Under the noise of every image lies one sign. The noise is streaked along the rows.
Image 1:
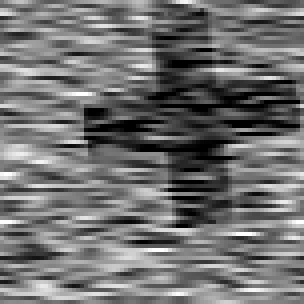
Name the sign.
plus sign
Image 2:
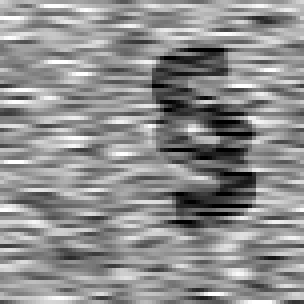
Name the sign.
section sign
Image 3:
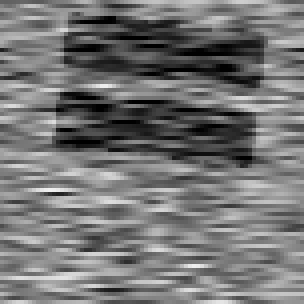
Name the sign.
equals sign
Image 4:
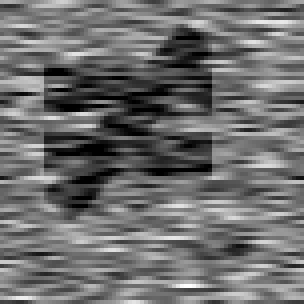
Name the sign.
not-equal sign
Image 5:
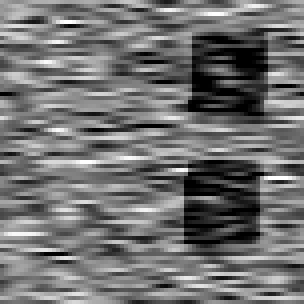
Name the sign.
colon
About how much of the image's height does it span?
two thirds
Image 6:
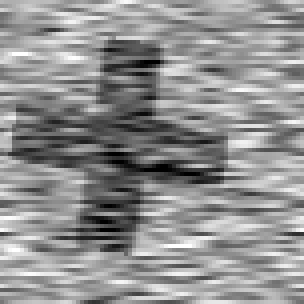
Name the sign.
plus sign
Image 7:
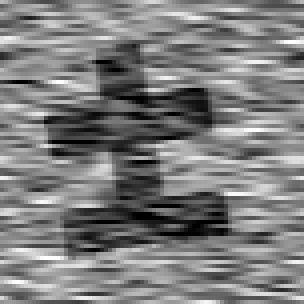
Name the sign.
plus-minus sign
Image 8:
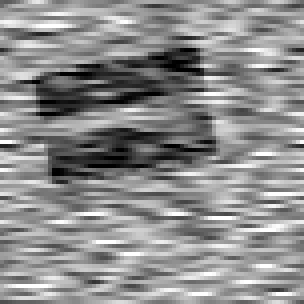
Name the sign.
equals sign
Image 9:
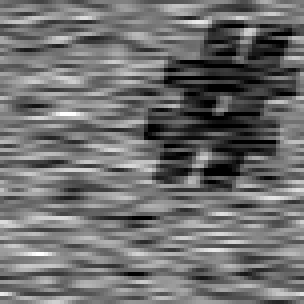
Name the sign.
hash sign
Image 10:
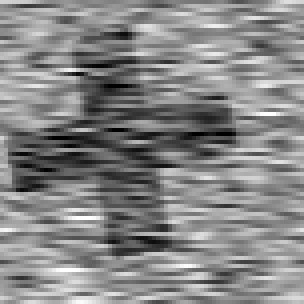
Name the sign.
plus sign
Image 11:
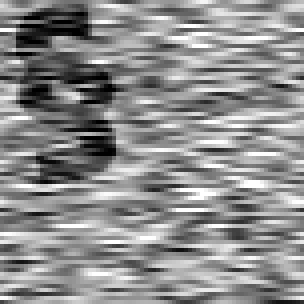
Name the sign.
section sign
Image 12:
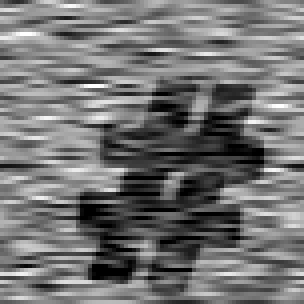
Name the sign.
hash sign
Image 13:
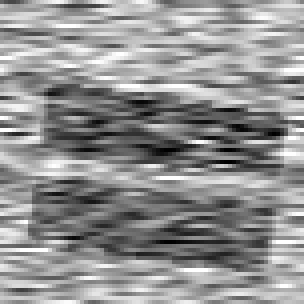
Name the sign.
equals sign
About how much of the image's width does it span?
nearly all
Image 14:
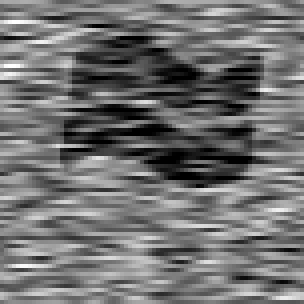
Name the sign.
approximately sign
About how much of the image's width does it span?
two thirds
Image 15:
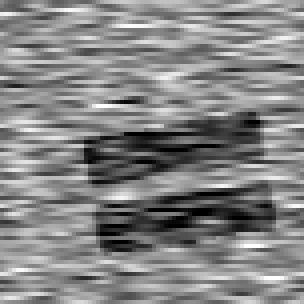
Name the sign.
equals sign
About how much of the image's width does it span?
two thirds
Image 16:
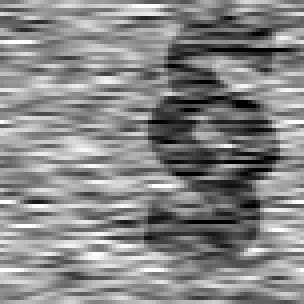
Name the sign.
section sign
